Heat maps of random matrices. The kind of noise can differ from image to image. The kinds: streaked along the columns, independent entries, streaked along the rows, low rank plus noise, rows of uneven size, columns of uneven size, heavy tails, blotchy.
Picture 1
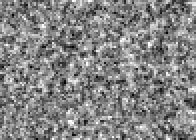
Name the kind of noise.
blotchy
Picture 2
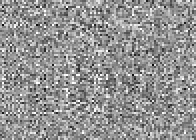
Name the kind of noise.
low rank plus noise
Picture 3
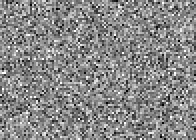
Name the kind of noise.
independent entries
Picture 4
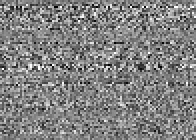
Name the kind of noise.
rows of uneven size
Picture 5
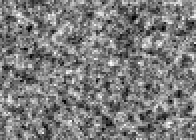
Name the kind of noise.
blotchy
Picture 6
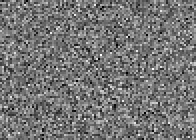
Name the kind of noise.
independent entries
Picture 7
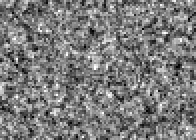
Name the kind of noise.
blotchy
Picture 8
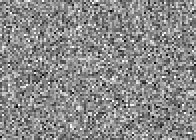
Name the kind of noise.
independent entries
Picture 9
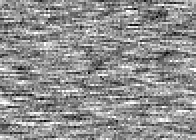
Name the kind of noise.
streaked along the rows
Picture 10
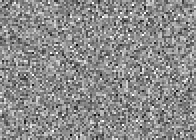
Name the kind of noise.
independent entries
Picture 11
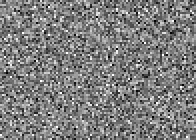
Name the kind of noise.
independent entries
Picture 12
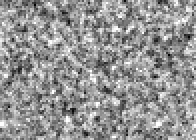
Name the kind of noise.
blotchy
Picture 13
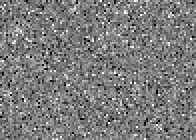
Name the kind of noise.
heavy tails
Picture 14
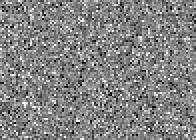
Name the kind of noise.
heavy tails
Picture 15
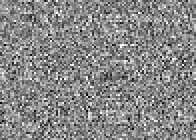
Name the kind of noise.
low rank plus noise
